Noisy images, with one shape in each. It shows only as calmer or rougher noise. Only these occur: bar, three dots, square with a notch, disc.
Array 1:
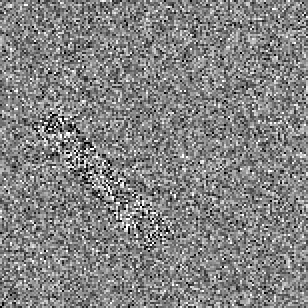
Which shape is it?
bar
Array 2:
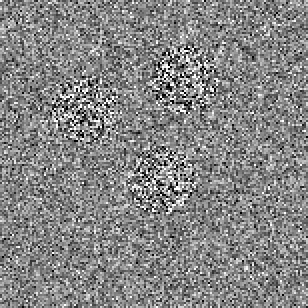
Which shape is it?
three dots
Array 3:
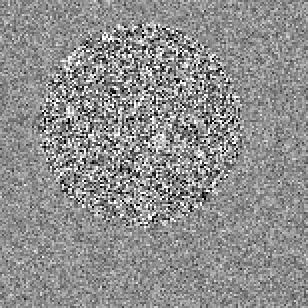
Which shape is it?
disc
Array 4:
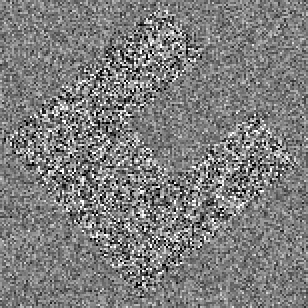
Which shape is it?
square with a notch
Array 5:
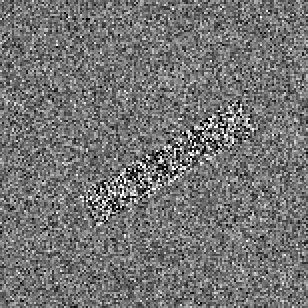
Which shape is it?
bar
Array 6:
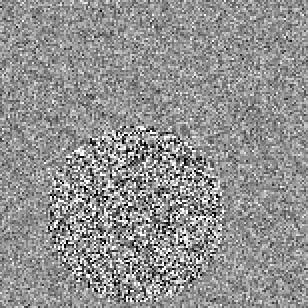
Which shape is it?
disc
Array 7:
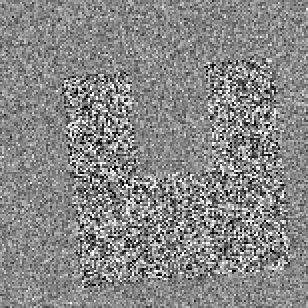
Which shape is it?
square with a notch
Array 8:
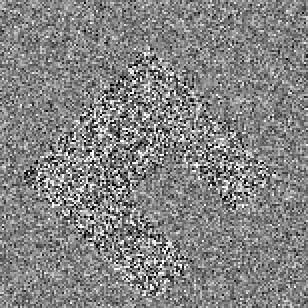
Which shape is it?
square with a notch
